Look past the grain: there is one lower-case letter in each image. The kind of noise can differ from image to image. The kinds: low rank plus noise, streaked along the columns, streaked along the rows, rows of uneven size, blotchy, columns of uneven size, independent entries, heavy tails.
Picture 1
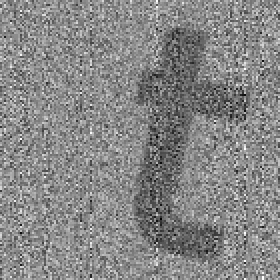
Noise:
columns of uneven size
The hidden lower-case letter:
t
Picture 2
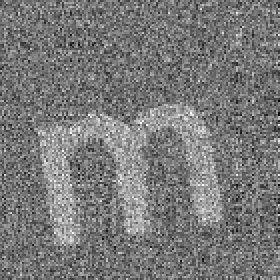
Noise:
low rank plus noise
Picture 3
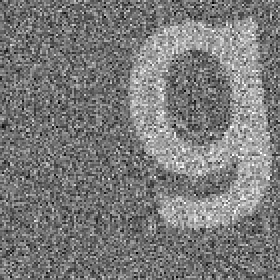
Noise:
low rank plus noise
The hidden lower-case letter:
g
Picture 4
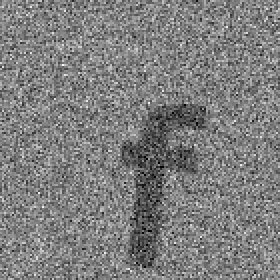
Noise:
independent entries
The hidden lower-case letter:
f
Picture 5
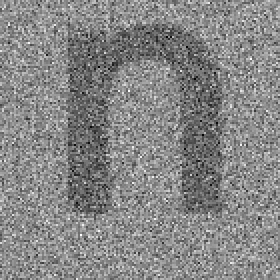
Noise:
independent entries
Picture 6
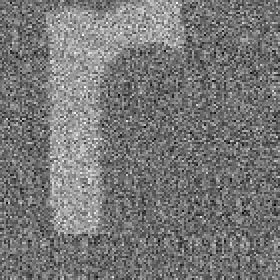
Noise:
low rank plus noise
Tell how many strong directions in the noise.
one
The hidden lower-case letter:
r
